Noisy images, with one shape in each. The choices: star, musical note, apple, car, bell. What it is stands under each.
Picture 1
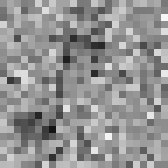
musical note
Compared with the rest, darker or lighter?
darker
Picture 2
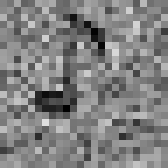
musical note
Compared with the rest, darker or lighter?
darker
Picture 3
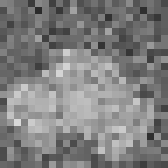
car
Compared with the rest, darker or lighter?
lighter
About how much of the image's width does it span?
nearly all
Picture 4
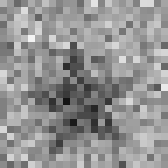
star
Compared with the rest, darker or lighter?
darker
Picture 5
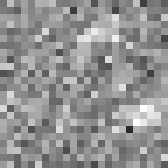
musical note
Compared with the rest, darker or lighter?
lighter
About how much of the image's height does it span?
two thirds
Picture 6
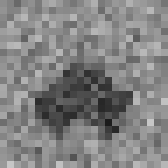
car
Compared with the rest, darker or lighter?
darker
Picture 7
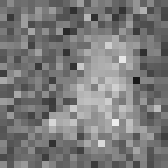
bell
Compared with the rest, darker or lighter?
lighter
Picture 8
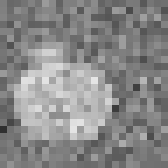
apple
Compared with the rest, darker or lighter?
lighter
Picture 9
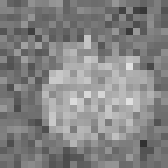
apple
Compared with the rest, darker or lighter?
lighter
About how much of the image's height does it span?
two thirds
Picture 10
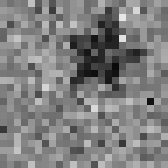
star
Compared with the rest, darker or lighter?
darker
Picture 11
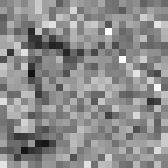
musical note
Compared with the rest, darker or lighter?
darker
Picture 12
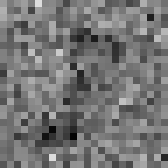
musical note
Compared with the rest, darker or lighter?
darker
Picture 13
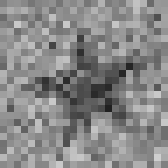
star
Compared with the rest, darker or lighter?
darker
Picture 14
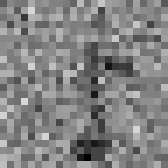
musical note
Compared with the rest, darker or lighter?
darker
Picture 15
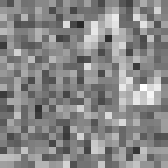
musical note
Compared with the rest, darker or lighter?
lighter
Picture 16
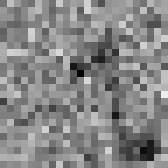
musical note
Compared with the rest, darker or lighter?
darker
